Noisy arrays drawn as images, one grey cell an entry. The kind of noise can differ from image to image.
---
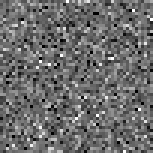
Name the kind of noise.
heavy tails
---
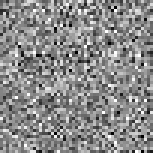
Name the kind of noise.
low rank plus noise
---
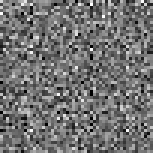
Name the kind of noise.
low rank plus noise
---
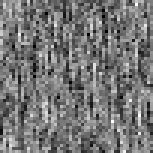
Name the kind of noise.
streaked along the columns
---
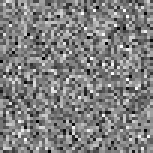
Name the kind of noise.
independent entries
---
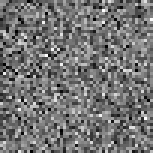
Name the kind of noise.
independent entries
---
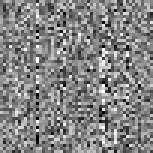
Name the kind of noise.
columns of uneven size
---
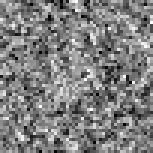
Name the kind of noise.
blotchy
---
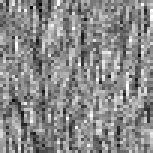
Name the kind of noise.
streaked along the columns
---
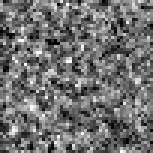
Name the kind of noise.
blotchy
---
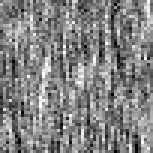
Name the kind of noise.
streaked along the columns
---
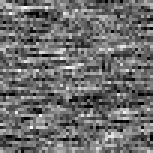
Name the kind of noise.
streaked along the rows
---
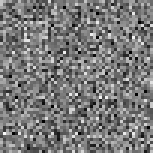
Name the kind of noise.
low rank plus noise
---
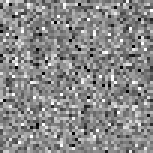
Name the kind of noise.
heavy tails
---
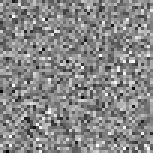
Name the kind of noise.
independent entries
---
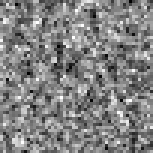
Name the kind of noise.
blotchy
